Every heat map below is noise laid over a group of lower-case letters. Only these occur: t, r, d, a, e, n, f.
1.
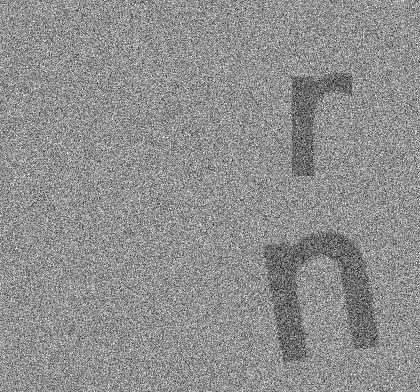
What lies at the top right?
r
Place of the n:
bottom right
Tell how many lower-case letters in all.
2
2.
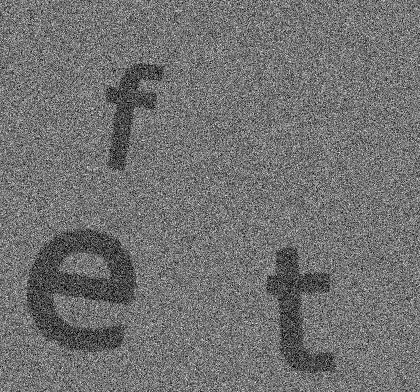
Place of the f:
top left
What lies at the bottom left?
e
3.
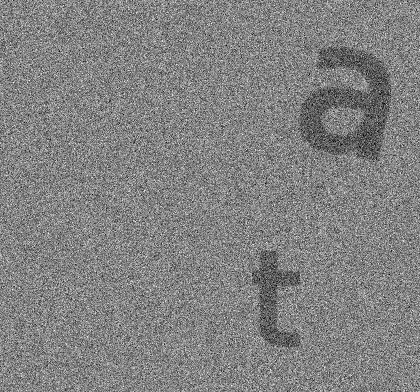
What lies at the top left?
nothing
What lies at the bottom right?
t
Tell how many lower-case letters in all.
2
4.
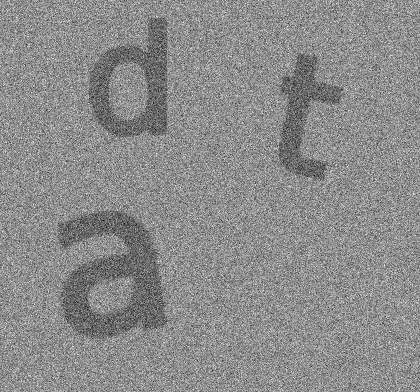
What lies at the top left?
d
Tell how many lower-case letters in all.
3
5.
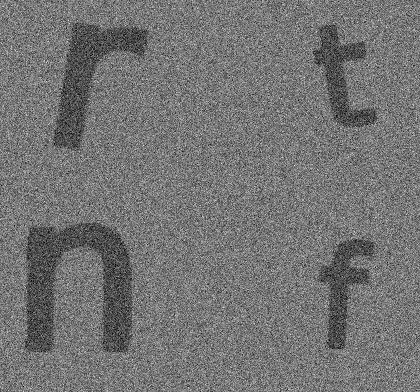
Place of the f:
bottom right
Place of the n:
bottom left
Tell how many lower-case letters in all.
4
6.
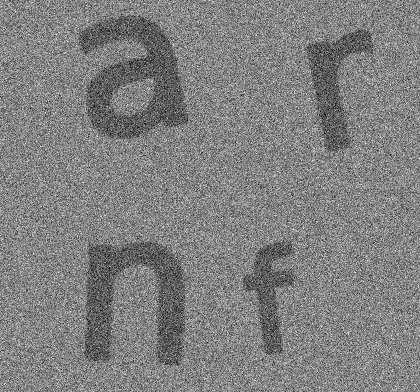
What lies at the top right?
r
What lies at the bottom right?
f
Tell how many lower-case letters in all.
4
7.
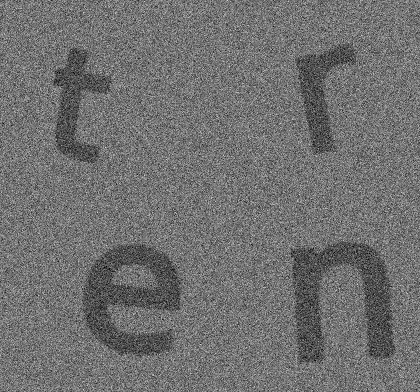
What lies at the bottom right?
n
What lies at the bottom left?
e
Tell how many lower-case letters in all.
4
